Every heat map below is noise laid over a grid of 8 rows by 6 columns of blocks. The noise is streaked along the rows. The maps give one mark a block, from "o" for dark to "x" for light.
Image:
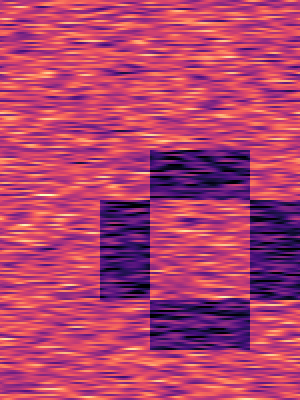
x x x x x x
x x x x x x
x x x x x x
x x x o o x
x x o x x o
x x o x x o
x x x o o x
x x x x x x
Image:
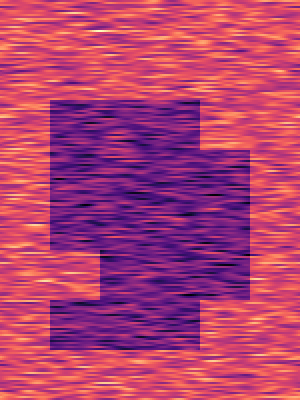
x x x x x x
x x x x x x
x o o o x x
x o o o o x
x o o o o x
x x o o o x
x o o o x x
x x x x x x
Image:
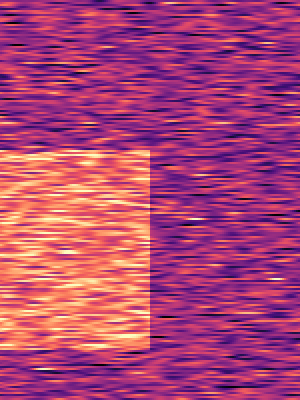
o o o o o o
o o o o o o
o o o o o o
x x x o o o
x x x o o o
x x x o o o
x x x o o o
o o o o o o
